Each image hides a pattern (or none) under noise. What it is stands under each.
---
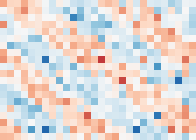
diagonal stripes
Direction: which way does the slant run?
top left to bottom right
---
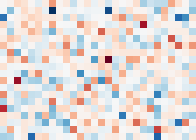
only noise
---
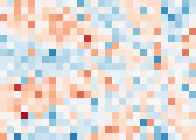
spokes from one point
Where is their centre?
middle right
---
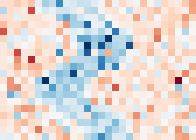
a wavy band
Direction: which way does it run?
top to bottom
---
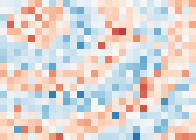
rings round one point
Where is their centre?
top left
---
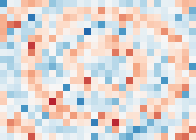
rings round one point
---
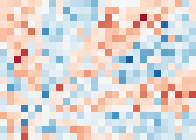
spokes from one point
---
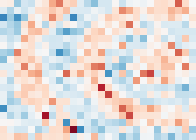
rings round one point
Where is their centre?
middle right
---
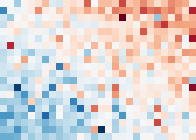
a smooth slope
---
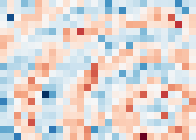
rings round one point
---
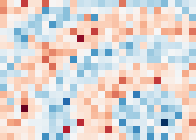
rings round one point
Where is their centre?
bottom right
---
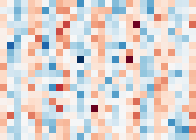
vertical stripes
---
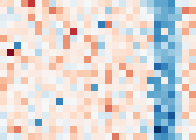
one vertical stripe
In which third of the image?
right
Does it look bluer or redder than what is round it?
bluer
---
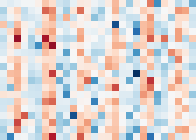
vertical stripes
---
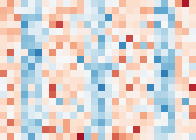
vertical stripes
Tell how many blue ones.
3
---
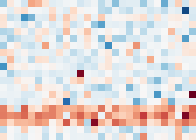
one horizontal stripe
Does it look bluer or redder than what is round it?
redder
